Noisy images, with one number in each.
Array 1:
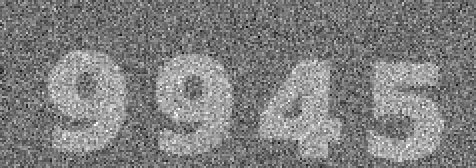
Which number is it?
9945
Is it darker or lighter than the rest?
lighter
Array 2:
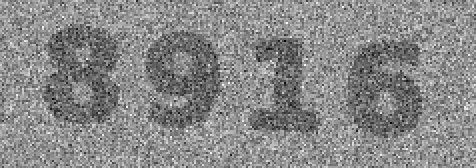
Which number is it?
8916
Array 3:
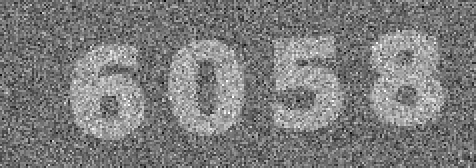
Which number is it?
6058
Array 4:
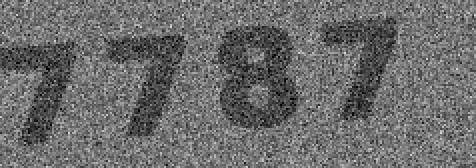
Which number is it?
7787
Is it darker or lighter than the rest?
darker
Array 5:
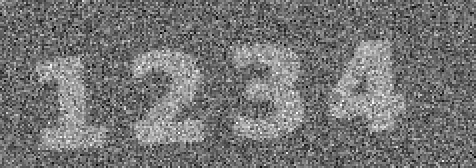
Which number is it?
1234
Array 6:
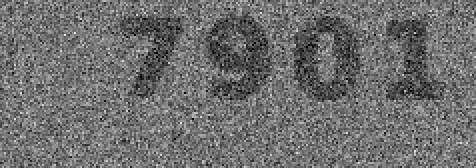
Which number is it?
7901
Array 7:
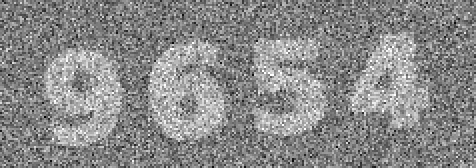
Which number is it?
9654
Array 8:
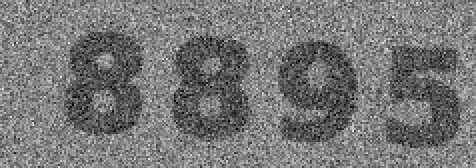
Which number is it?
8895
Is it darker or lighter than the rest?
darker
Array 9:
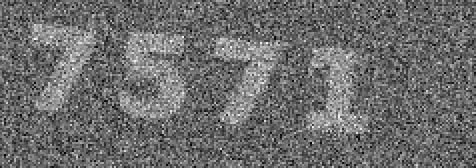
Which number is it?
7571
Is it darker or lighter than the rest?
lighter
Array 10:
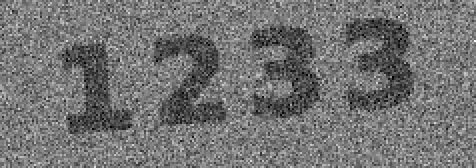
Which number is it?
1233
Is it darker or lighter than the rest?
darker
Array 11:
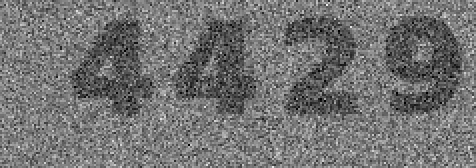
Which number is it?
4429
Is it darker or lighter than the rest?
darker
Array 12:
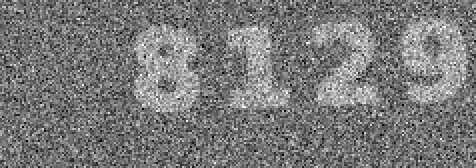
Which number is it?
8129
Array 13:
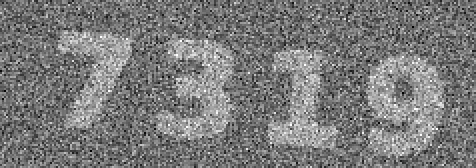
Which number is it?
7319
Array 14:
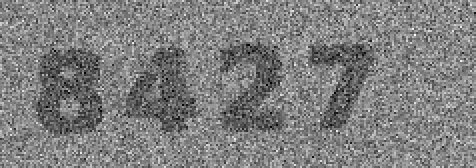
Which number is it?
8427
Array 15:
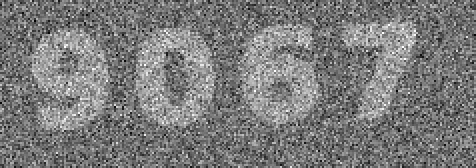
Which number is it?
9067
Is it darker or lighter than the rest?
lighter
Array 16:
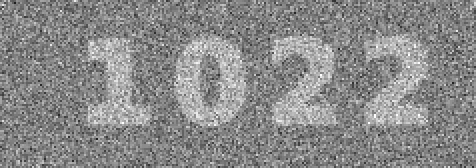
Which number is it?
1022
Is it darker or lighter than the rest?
lighter
